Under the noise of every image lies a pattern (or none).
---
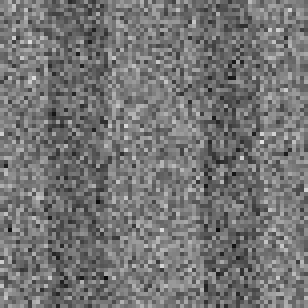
vertical stripes
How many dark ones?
2
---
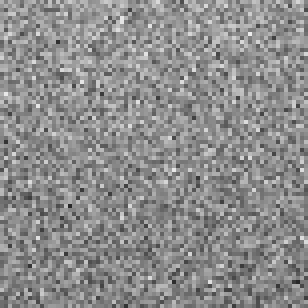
a smooth slope
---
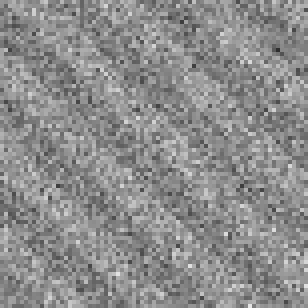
diagonal stripes
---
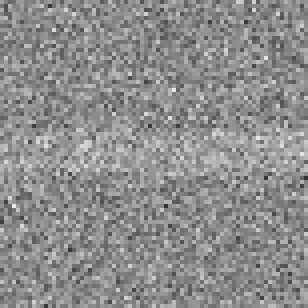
one horizontal stripe
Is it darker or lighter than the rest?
lighter
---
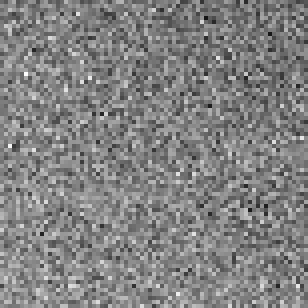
a smooth slope
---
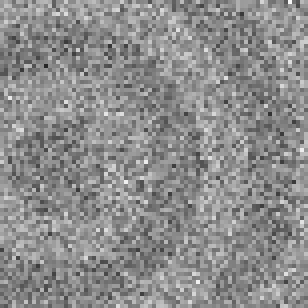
rings round one point
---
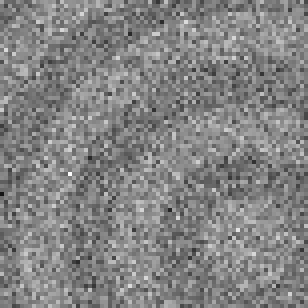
rings round one point
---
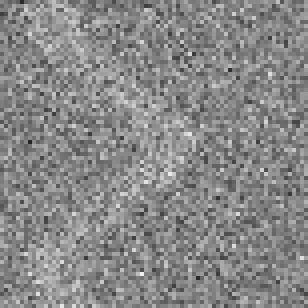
a wavy band
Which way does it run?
top to bottom
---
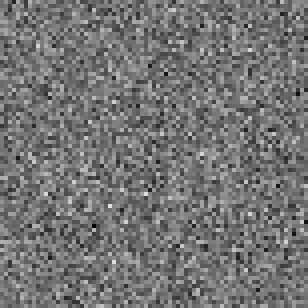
only noise
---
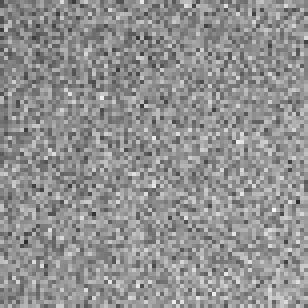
a smooth slope
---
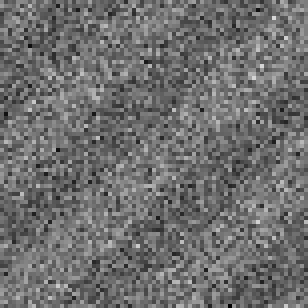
diagonal stripes
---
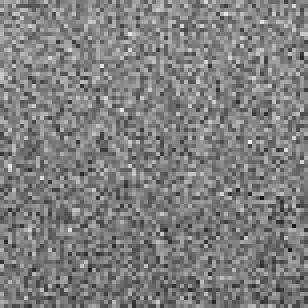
a smooth slope
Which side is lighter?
top
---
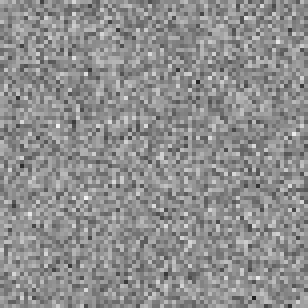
only noise
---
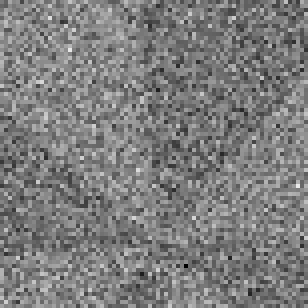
spokes from one point
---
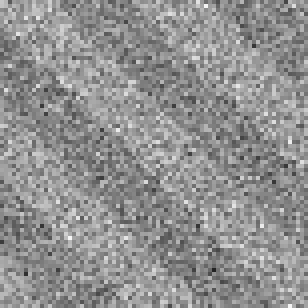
diagonal stripes
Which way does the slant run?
top left to bottom right
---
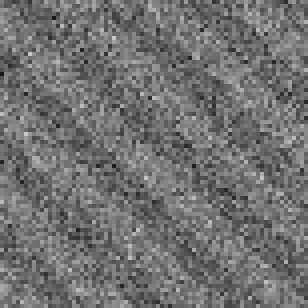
diagonal stripes
